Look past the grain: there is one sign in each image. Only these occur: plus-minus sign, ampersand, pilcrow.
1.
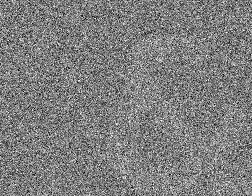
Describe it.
light ampersand
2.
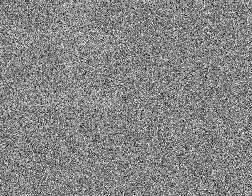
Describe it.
light plus-minus sign
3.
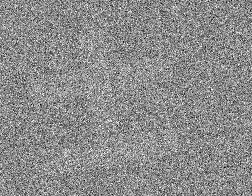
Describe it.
light plus-minus sign
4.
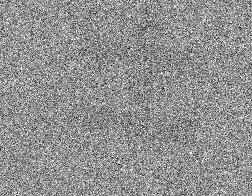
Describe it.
dark plus-minus sign
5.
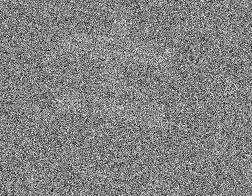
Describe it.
light plus-minus sign
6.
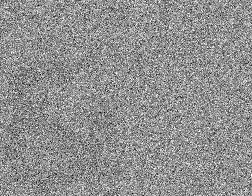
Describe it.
dark ampersand
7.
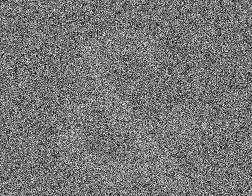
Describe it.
light ampersand
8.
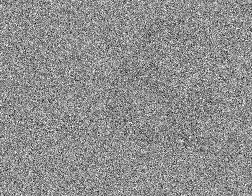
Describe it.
dark ampersand
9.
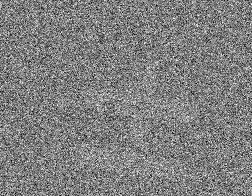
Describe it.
light plus-minus sign
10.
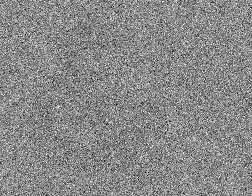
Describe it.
dark ampersand
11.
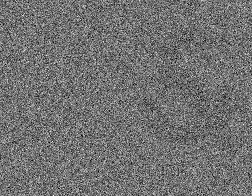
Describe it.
dark ampersand
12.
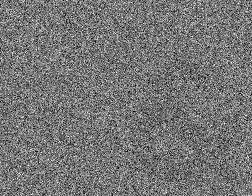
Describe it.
dark ampersand
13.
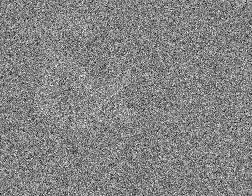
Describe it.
light ampersand
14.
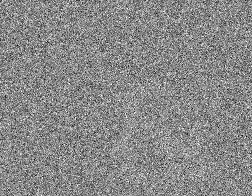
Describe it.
light ampersand
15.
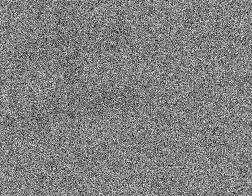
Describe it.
dark plus-minus sign
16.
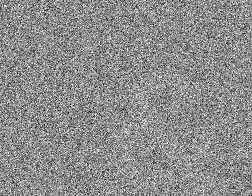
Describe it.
light ampersand
